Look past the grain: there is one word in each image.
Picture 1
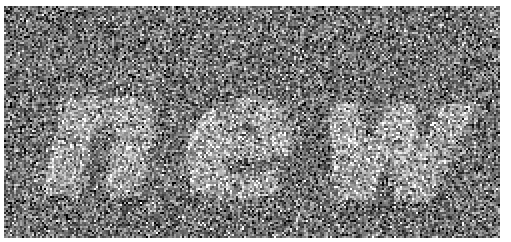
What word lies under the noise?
new
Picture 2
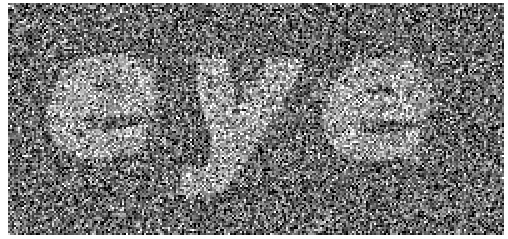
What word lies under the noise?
eye
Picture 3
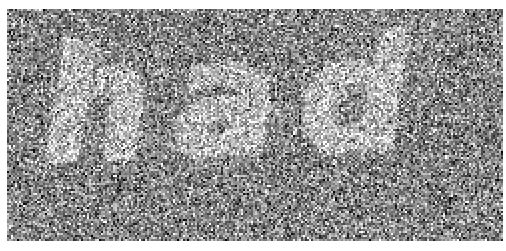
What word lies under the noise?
had
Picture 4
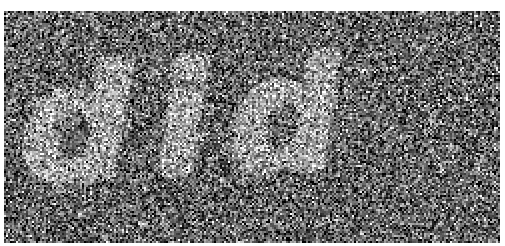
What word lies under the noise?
did
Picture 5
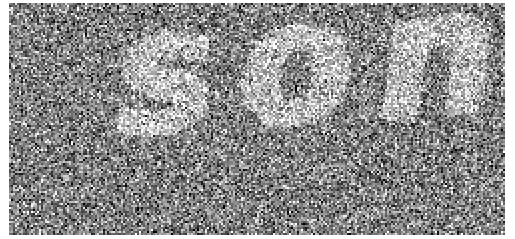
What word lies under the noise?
son
